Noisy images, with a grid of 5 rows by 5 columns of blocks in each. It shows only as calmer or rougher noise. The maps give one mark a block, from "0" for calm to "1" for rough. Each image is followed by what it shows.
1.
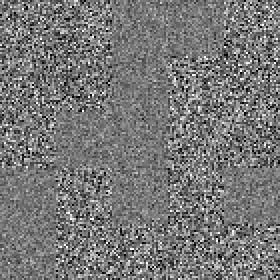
11001
11011
10011
01010
01111
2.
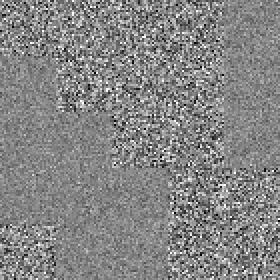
11110
01110
00110
00011
10011
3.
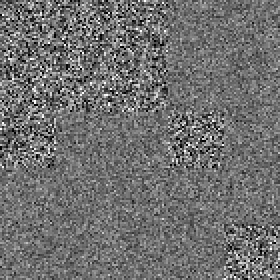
11100
11100
10010
00000
00001
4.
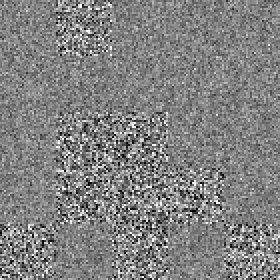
01000
00000
01100
01110
10101
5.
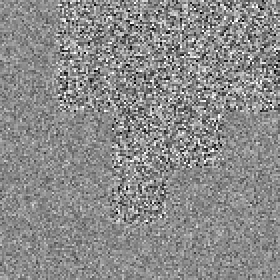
01111
01111
00110
00100
00000
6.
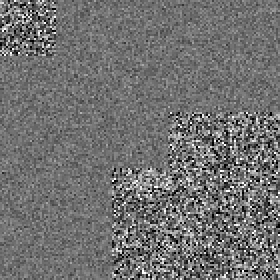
10000
00000
00011
00111
00111
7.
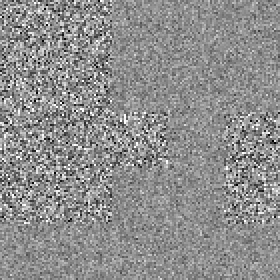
11000
11000
11101
11001
00000
